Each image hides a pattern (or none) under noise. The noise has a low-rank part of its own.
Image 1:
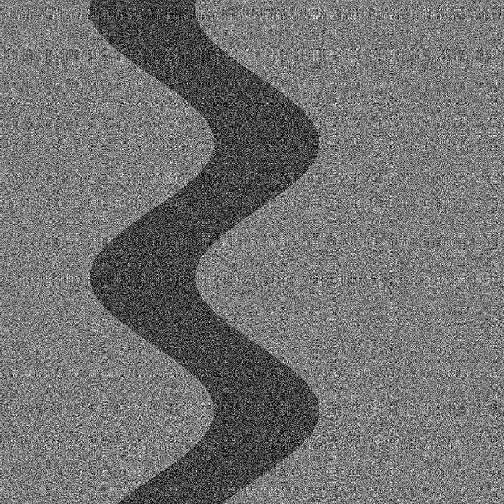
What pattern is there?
a wavy band
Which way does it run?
top to bottom
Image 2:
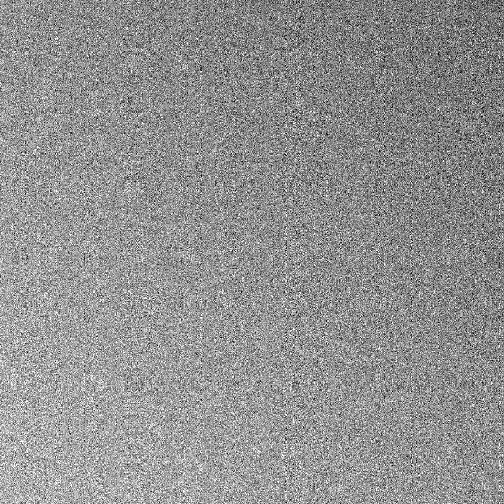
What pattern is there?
a smooth slope
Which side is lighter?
bottom left
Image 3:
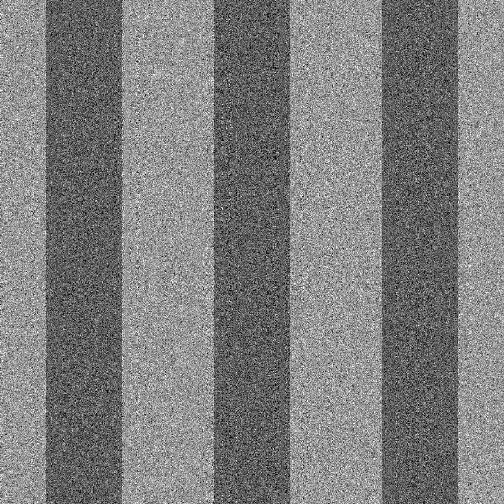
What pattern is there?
vertical stripes
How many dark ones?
3
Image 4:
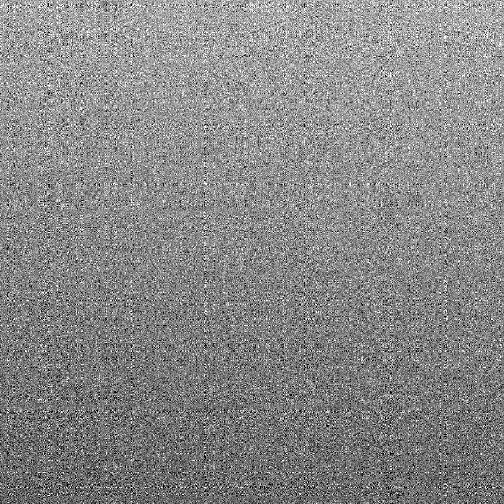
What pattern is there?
a smooth slope
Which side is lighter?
top
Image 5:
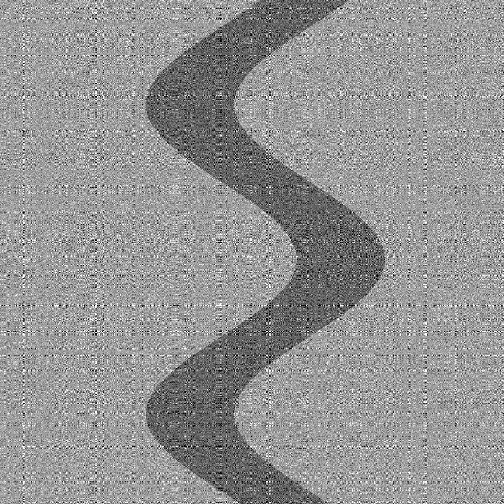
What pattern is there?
a wavy band
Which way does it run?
top to bottom
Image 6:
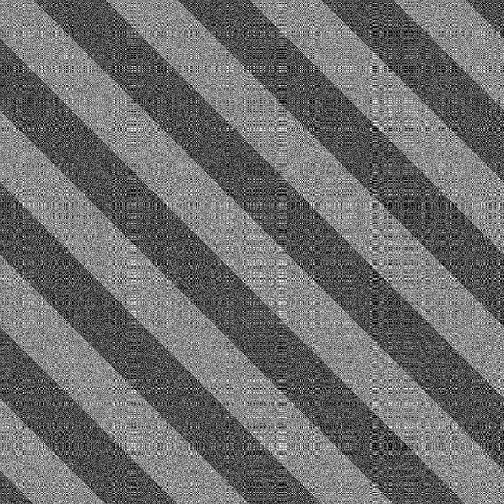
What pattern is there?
diagonal stripes
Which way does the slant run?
top left to bottom right
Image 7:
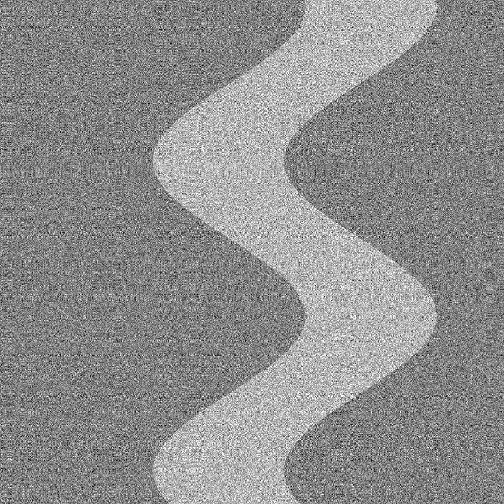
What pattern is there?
a wavy band
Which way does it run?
top to bottom
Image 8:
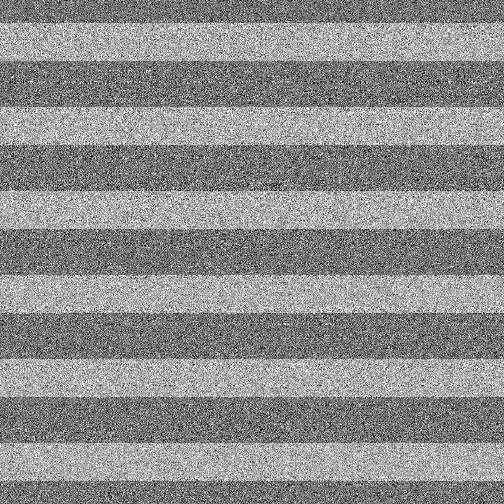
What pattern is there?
horizontal stripes
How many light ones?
6
